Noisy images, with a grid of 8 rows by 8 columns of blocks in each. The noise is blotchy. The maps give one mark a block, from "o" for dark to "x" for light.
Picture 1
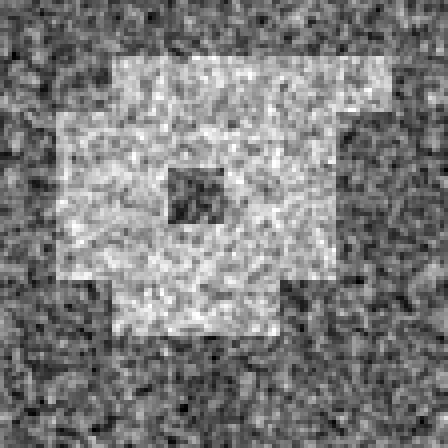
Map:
o o o o o o o o
o o x x x x x o
o x x x x x o o
o x x o x x o o
o x x x x x o o
o o x x x o o o
o o o o o o o o
o o o o o o o o
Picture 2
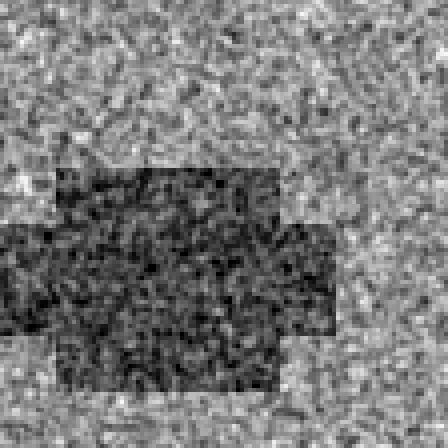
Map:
x x x x x x x x
x x x x x x x x
x x x x x x x x
x o o o o x x x
o o o o o o x x
o o o o o o x x
x o o o o x x x
x x x x x x x x
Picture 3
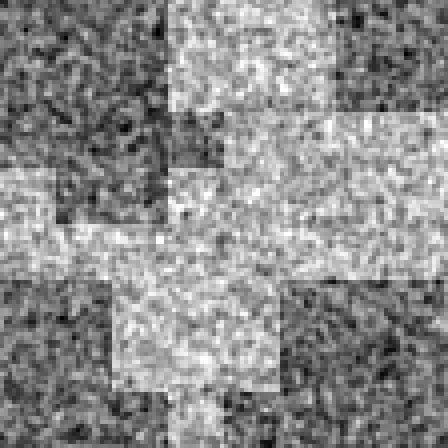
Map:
o o o x x x o o
o o o x x x o o
o o o o x x x x
x o o x x x x x
x x x x x x x x
o o x x x o o o
o o x x x o o o
o o o x o o o o
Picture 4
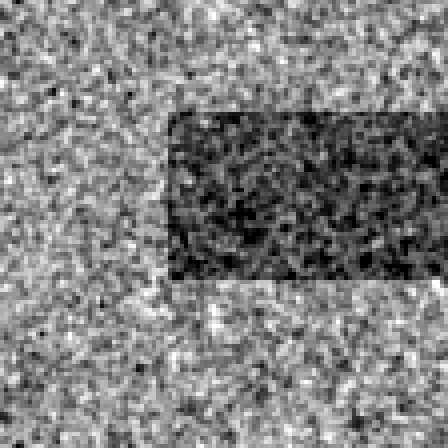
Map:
x x x x x x x x
x x x x x x x x
x x x o o o o o
x x x o o o o o
x x x o o o o o
x x x x x x x x
x x x x x x x x
x x x x x x x x
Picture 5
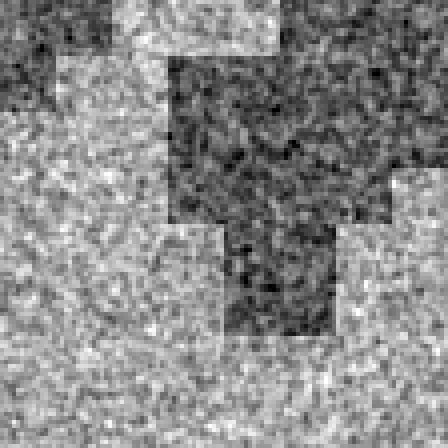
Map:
o o x x x o o o
o x x o o o o o
x x x o o o o o
x x x o o o o x
x x x x o o x x
x x x x o o x x
x x x x x x x x
x x x x x x x x
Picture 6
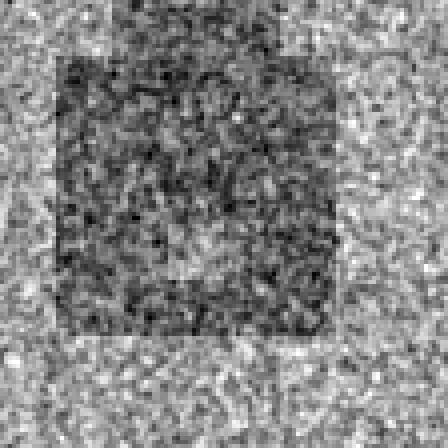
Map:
x x o o o x x x
x o o o o o x x
x o o o o o x x
x o o o o o x x
x o o x o o x x
x o o o o o x x
x x x x x x x x
x x x x x x x x
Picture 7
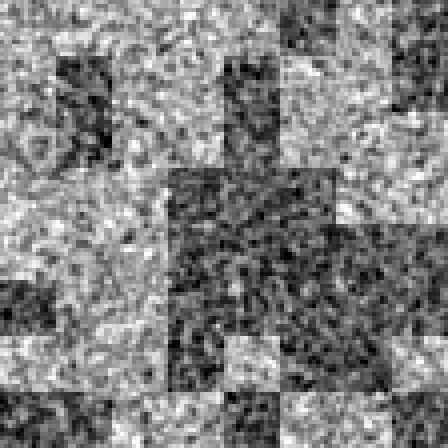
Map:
x x x x x o x o
x o x x o x x o
x o x x o x x x
x x x o o o x x
x x x o o o o o
o x x o o o o o
x x x o x o o x
o o x x o x x o
